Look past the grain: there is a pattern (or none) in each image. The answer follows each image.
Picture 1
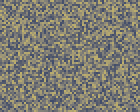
only noise
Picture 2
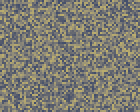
only noise
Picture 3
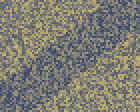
a diagonal band
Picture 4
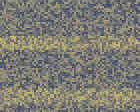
bands of rows
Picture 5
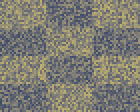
a checkerboard
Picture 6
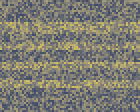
bands of rows
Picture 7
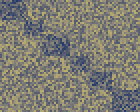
blocks along the diagonal
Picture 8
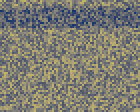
one band of rows
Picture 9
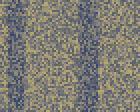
bands of columns
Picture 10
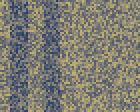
bands of columns
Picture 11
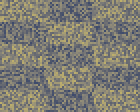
a checkerboard
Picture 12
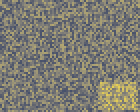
one block
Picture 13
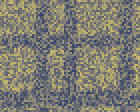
bands of rows crossing bands of columns
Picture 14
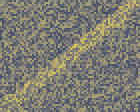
a diagonal band
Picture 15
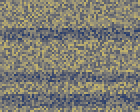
bands of rows
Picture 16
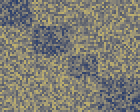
blocks along the diagonal
